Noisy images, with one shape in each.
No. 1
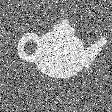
teapot
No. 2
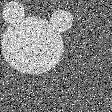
bear's head
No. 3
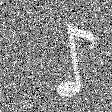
musical note
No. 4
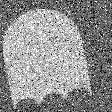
ghost
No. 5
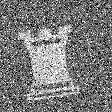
chess rook
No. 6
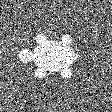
turtle
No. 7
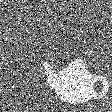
teapot
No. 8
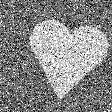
heart
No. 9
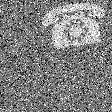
telephone
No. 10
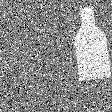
bottle
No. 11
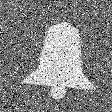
bell
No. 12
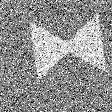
bow tie
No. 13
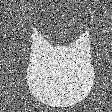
cat's head
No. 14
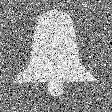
bell
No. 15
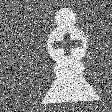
chess bishop
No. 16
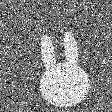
rabbit's head
